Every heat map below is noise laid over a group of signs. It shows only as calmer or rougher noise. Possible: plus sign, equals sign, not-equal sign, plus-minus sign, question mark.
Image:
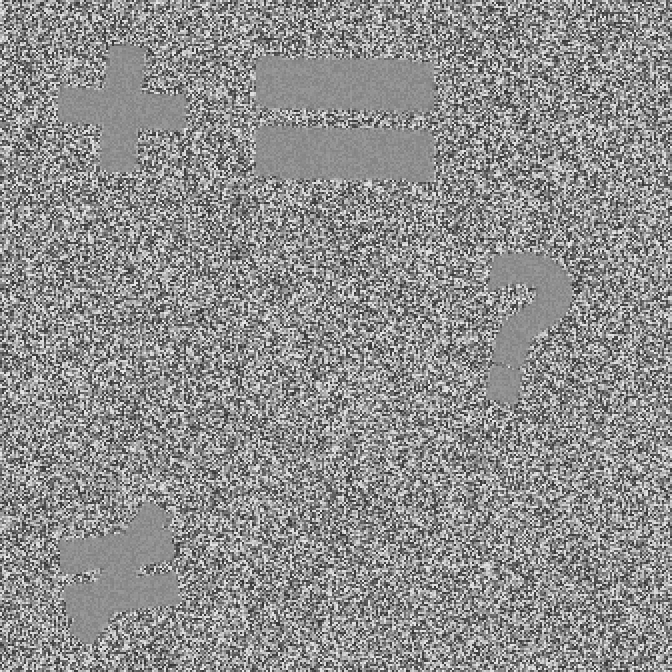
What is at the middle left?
nothing
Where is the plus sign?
top left
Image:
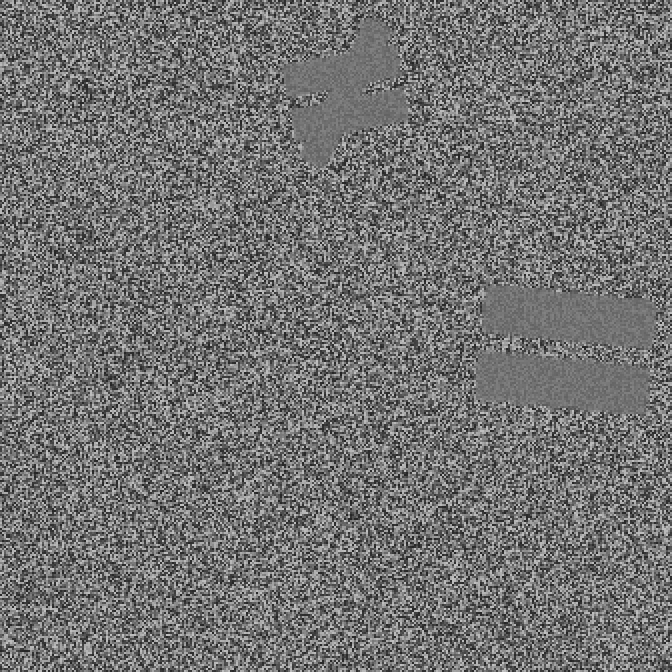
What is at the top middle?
not-equal sign
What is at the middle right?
equals sign
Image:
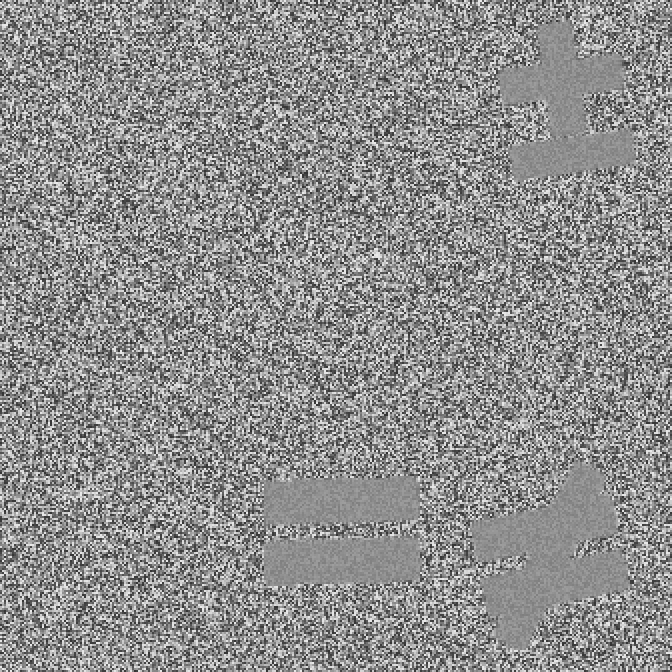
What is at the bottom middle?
equals sign
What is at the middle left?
nothing
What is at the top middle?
nothing
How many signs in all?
3
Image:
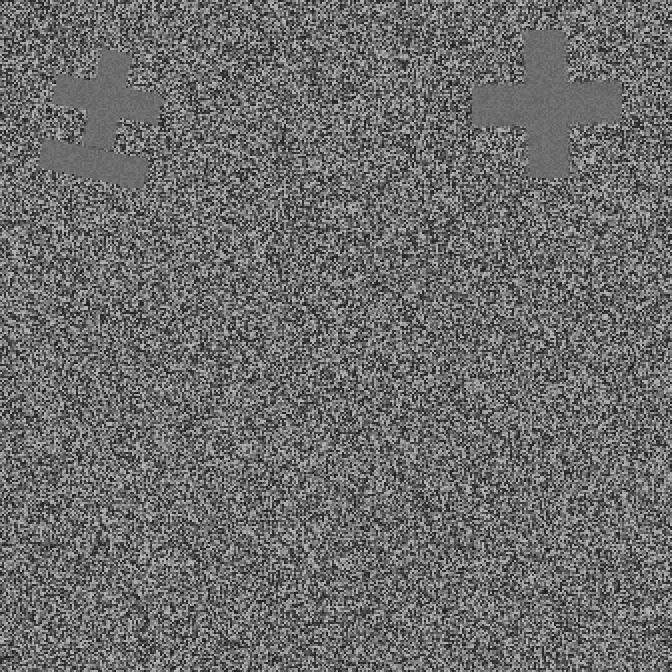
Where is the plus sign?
top right
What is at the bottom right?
nothing
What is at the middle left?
nothing
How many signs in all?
2
